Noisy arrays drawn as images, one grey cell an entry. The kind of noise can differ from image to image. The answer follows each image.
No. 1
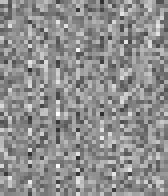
columns of uneven size
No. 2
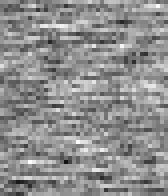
streaked along the rows
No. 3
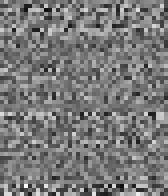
rows of uneven size
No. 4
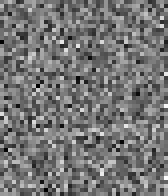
independent entries
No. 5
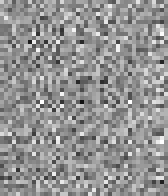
low rank plus noise
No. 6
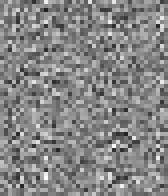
low rank plus noise
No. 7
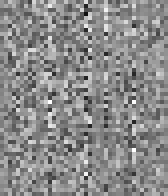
columns of uneven size
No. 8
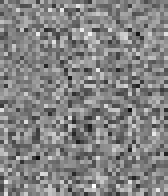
low rank plus noise
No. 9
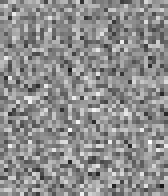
low rank plus noise
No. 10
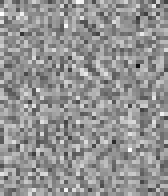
low rank plus noise
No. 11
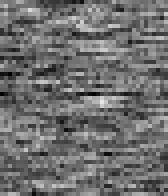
streaked along the rows
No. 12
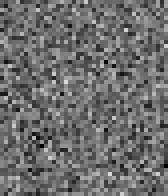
independent entries
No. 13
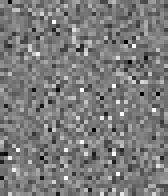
heavy tails
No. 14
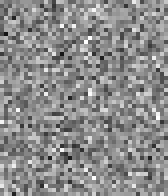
independent entries
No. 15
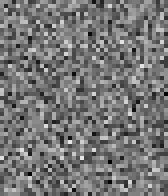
independent entries
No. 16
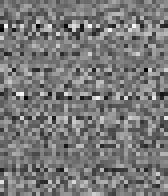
rows of uneven size
